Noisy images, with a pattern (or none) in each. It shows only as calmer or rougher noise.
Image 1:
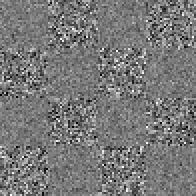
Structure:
a checkerboard
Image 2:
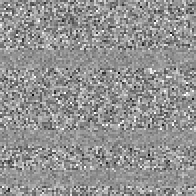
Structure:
bands of rows
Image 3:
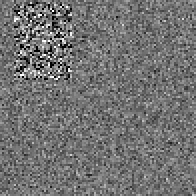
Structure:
one block
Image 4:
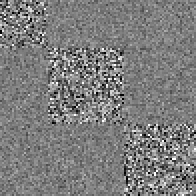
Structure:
blocks along the diagonal
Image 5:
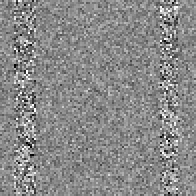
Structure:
bands of columns
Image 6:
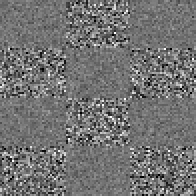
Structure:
a checkerboard
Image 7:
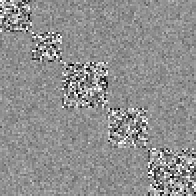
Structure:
blocks along the diagonal
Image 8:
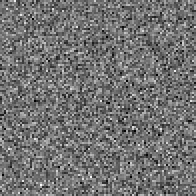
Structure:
only noise
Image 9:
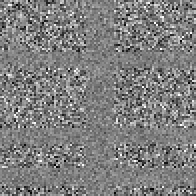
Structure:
bands of rows crossing bands of columns
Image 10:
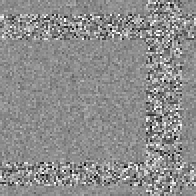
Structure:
bands of rows crossing bands of columns
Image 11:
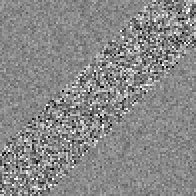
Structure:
a diagonal band
